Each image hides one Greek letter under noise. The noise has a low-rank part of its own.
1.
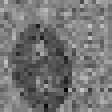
theta
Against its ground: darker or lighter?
darker
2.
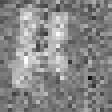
mu
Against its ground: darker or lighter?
lighter
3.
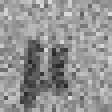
mu
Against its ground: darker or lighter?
darker
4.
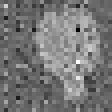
phi
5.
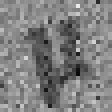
mu
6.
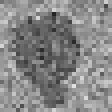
phi
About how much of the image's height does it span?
nearly all
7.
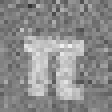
pi
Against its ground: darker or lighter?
lighter
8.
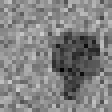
phi
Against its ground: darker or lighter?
darker
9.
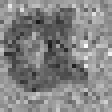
alpha
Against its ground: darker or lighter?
darker
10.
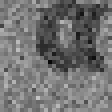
alpha
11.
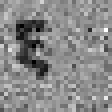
xi
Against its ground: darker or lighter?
darker
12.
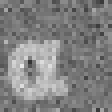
alpha
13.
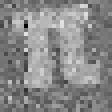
pi
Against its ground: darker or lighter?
lighter
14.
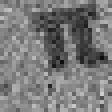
pi
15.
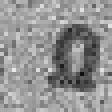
omega
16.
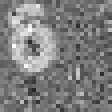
delta
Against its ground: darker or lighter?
lighter
